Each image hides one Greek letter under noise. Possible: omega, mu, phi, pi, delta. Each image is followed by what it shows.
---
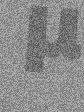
mu
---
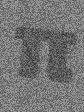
pi
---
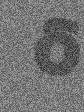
delta
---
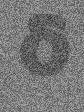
delta
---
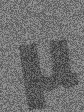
mu
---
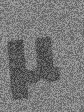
mu
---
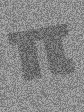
pi
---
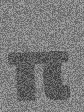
pi
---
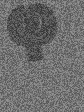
phi
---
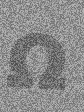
omega
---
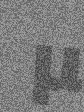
mu
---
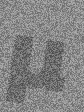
mu
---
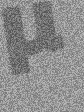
mu
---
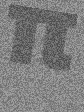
pi
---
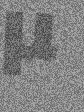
mu
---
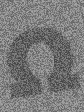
omega
